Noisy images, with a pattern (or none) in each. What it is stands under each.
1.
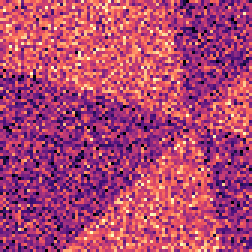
spokes from one point
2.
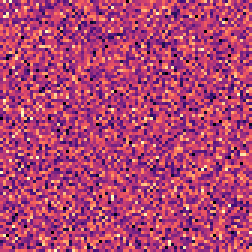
only noise
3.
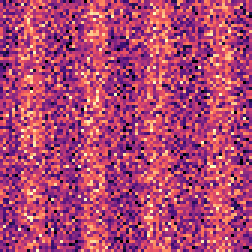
vertical stripes
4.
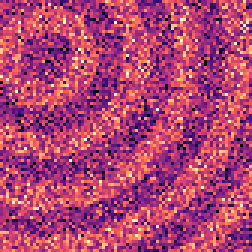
rings round one point
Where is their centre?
top left
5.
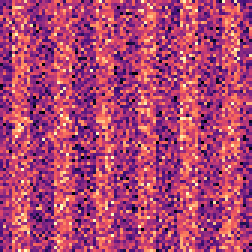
vertical stripes
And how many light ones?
6
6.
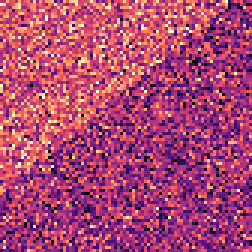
a sharp edge
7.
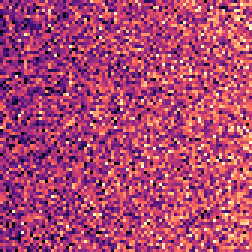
a smooth slope
